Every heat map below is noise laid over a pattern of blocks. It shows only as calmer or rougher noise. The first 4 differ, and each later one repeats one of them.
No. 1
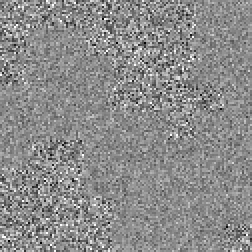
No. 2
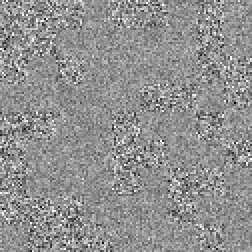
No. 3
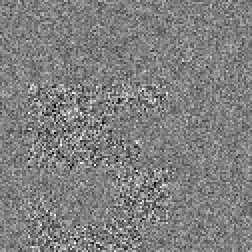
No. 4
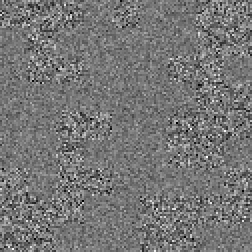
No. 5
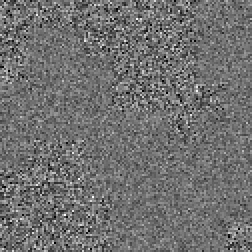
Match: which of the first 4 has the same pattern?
1
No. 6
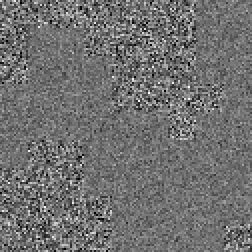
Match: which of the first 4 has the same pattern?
1
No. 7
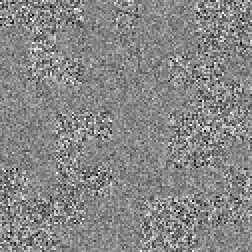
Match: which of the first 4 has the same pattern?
4
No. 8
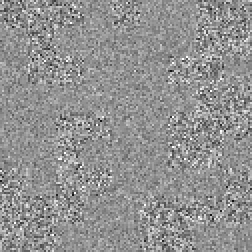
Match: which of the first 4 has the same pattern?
4
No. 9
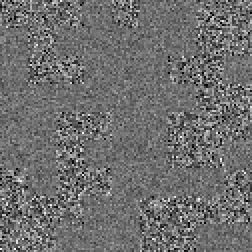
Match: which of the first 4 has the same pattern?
4
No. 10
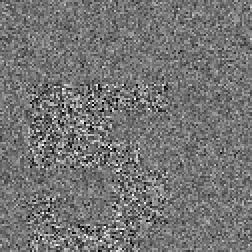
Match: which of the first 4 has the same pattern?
3
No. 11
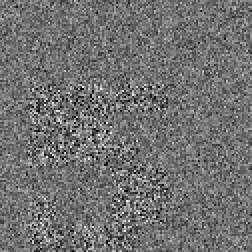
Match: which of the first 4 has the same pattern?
3
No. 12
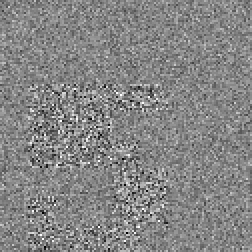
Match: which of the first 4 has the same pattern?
3
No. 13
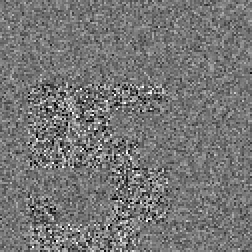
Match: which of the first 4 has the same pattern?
3
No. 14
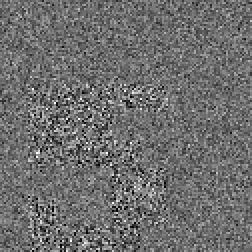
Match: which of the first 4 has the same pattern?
3
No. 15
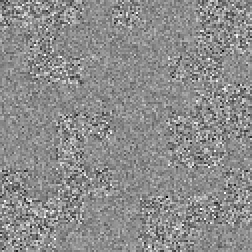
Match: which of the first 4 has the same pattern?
4
